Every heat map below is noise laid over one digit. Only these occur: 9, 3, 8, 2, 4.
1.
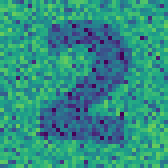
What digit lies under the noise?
2
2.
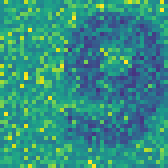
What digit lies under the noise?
9
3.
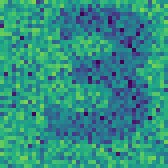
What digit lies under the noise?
3
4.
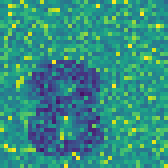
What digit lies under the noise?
8
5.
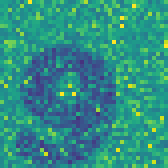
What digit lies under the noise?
9
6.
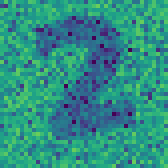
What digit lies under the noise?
2
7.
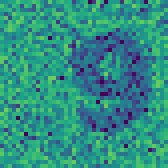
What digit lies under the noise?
9
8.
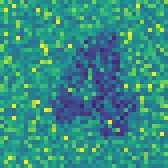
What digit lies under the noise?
4
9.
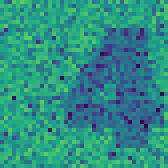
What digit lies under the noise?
4
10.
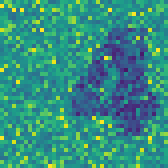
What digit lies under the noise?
4
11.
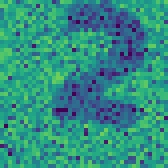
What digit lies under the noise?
2
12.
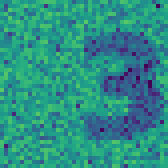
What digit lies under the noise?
3
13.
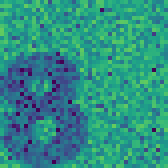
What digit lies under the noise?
8
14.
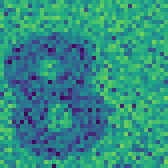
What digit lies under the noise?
8
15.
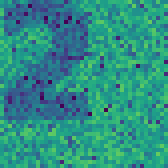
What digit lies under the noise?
2
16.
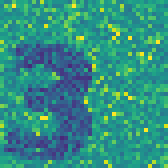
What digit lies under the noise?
3
